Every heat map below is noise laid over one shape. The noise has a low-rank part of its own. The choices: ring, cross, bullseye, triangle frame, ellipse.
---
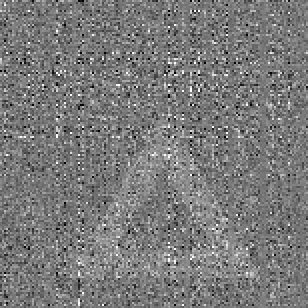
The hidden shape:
triangle frame
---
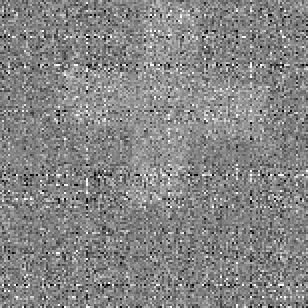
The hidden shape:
cross
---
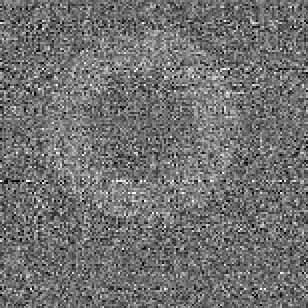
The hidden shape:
ring
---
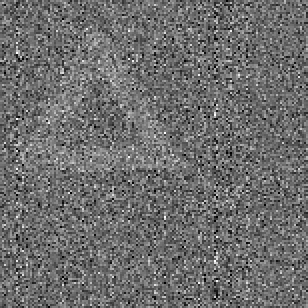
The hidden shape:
triangle frame
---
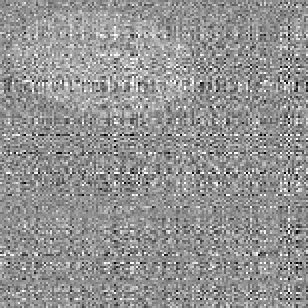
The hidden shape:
ellipse
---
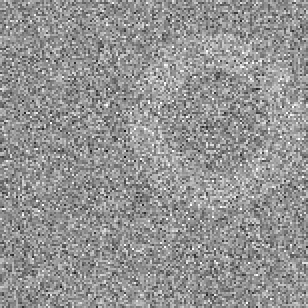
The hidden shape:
ring
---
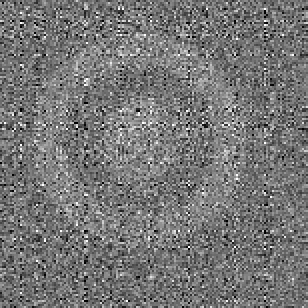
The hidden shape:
bullseye
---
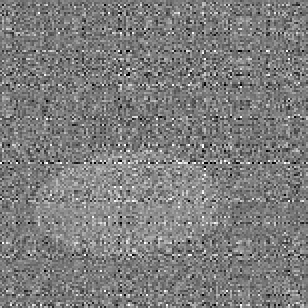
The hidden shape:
ellipse
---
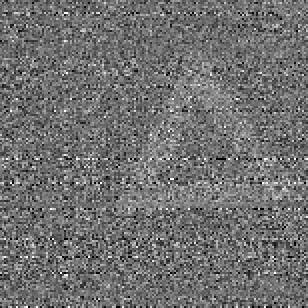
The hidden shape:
triangle frame
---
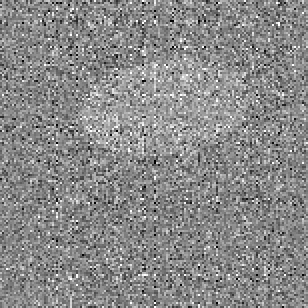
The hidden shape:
ellipse
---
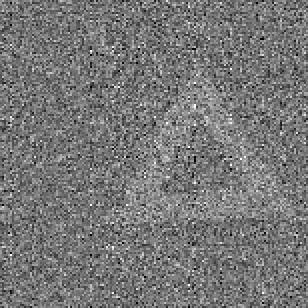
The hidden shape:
triangle frame
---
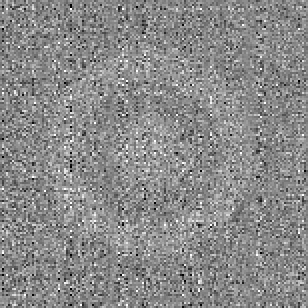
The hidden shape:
bullseye
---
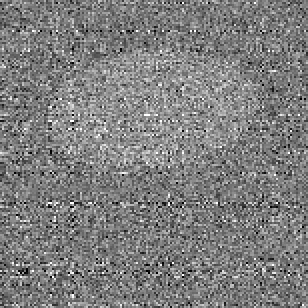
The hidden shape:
ellipse
